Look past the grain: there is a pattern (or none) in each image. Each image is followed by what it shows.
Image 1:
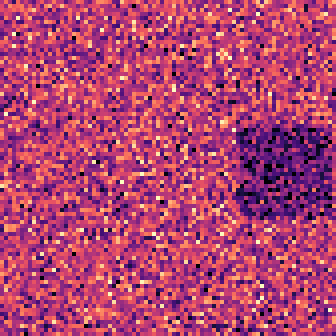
one block
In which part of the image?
middle right
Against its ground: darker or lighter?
darker
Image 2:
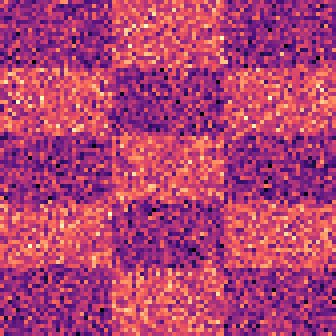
a checkerboard
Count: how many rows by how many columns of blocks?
5 by 3
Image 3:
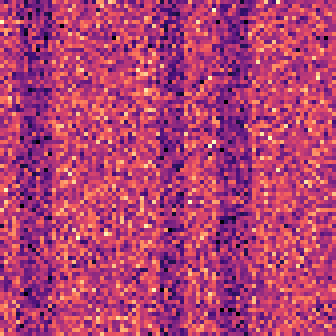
bands of columns
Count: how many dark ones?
3
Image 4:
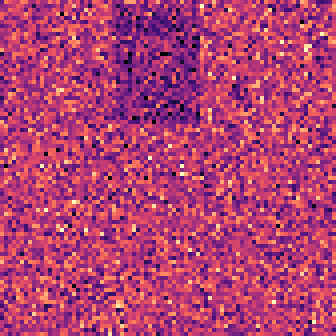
one block
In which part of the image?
top middle
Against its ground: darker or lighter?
darker
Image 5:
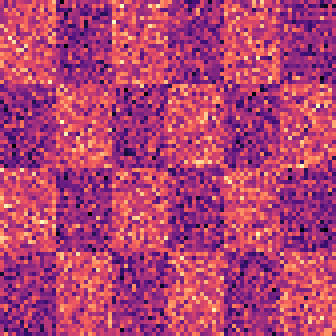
a checkerboard
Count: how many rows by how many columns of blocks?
4 by 6
